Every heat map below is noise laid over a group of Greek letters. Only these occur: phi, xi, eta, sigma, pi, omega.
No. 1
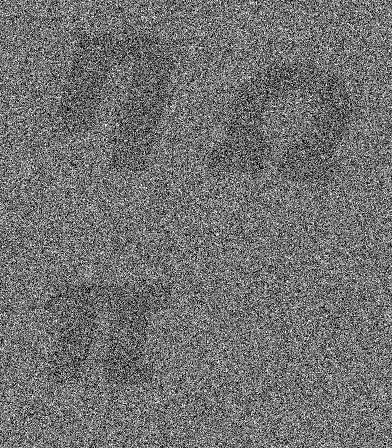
top left: eta; top right: omega; bottom left: pi
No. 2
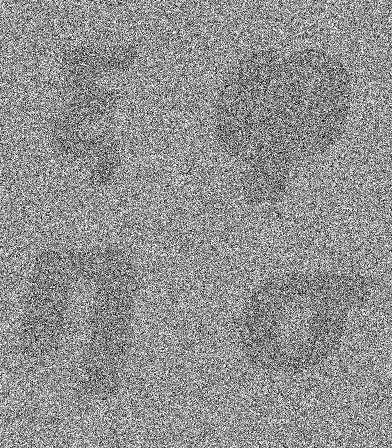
top left: xi; top right: phi; bottom left: eta; bottom right: sigma
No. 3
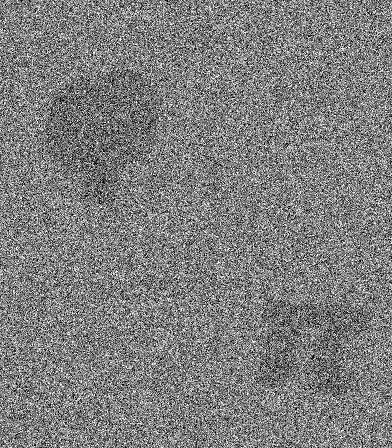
top left: phi; bottom right: pi
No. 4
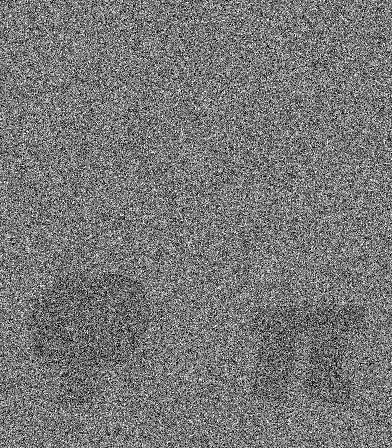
bottom left: phi; bottom right: pi
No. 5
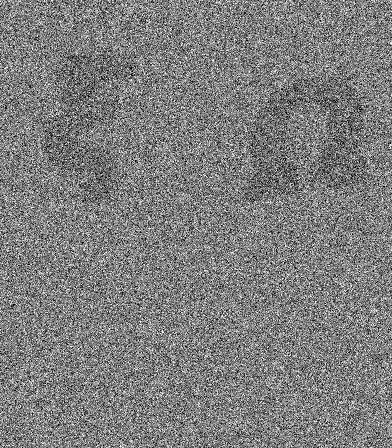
top left: xi; top right: omega
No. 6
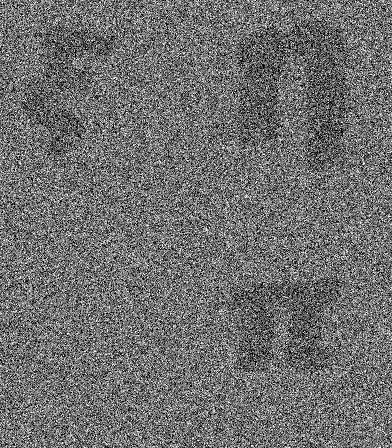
top left: xi; top right: eta; bottom right: pi
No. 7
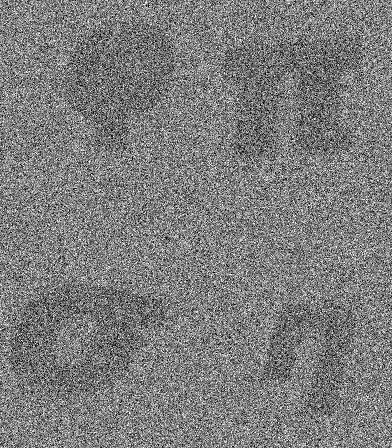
top left: phi; top right: pi; bottom left: sigma; bottom right: eta
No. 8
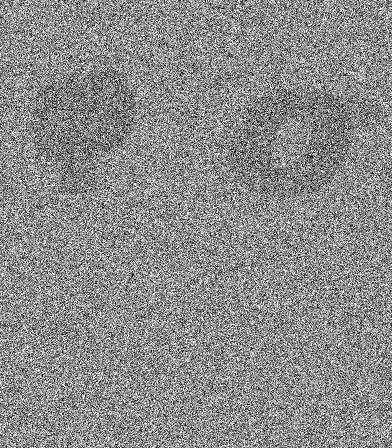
top left: phi; top right: sigma
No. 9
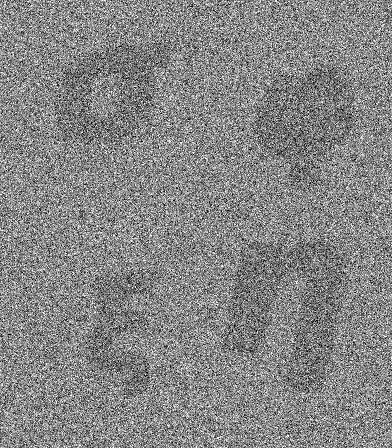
top left: sigma; top right: phi; bottom left: xi; bottom right: eta
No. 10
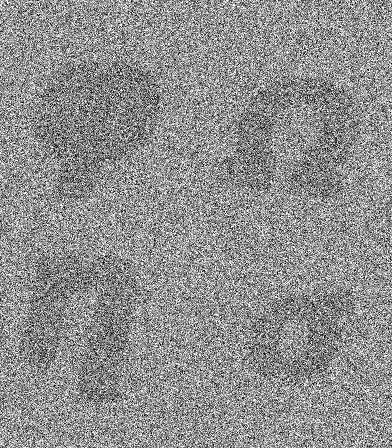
top left: phi; top right: omega; bottom left: eta; bottom right: sigma
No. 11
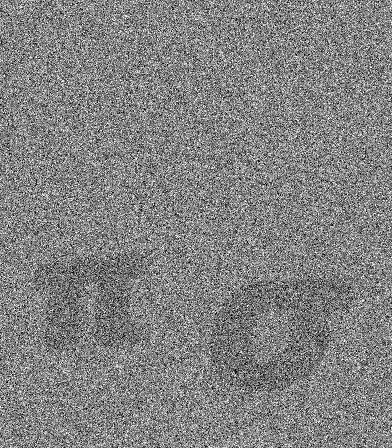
bottom left: pi; bottom right: sigma
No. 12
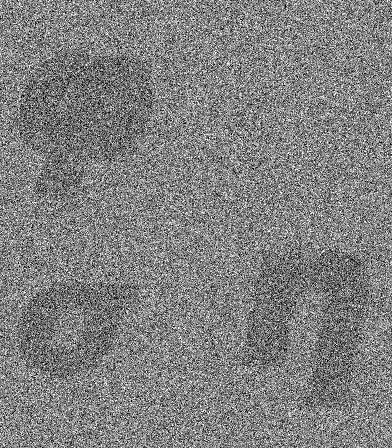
top left: phi; bottom left: sigma; bottom right: eta
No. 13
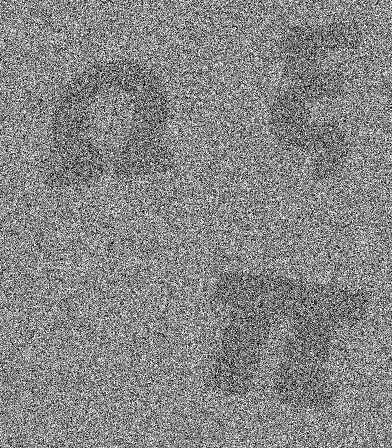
top left: omega; top right: xi; bottom right: pi
